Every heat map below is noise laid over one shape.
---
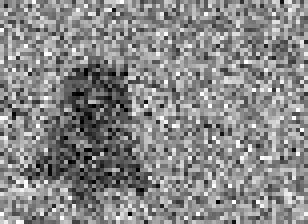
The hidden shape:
bell
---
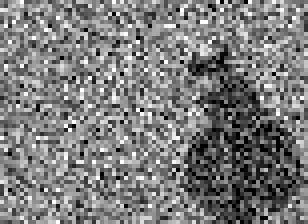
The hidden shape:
pear
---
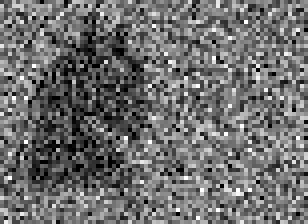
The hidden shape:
chess knight
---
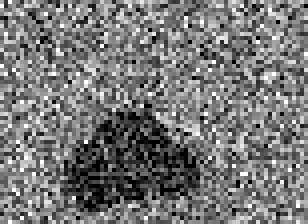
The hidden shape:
cloud
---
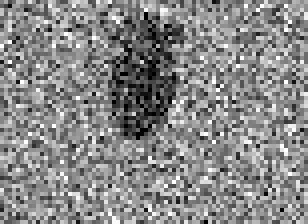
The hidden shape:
footprint
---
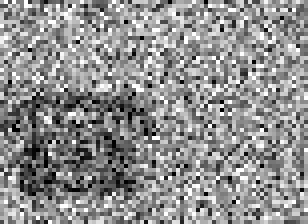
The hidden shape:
telephone
